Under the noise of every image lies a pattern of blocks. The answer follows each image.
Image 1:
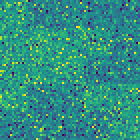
no symmetry
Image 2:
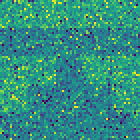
left and right mirror each other
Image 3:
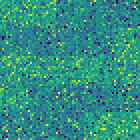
the same after a half turn
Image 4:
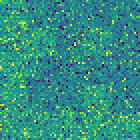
mirrored about the diagonal from the bottom left
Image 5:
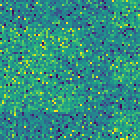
top and bottom mirror each other
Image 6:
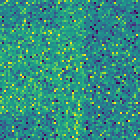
top and bottom mirror each other
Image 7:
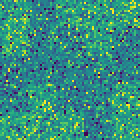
the same after a half turn
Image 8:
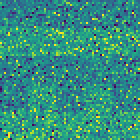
left and right mirror each other
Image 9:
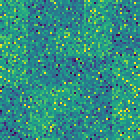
the same after a half turn
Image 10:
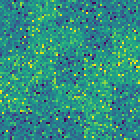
the same after a half turn
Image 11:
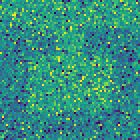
left and right mirror each other
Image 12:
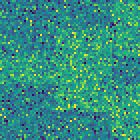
top and bottom mirror each other
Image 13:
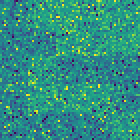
no symmetry
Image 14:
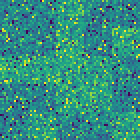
mirrored about the diagonal from the top left
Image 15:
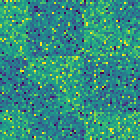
mirrored about the diagonal from the bottom left
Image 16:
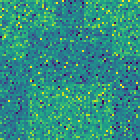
left and right mirror each other
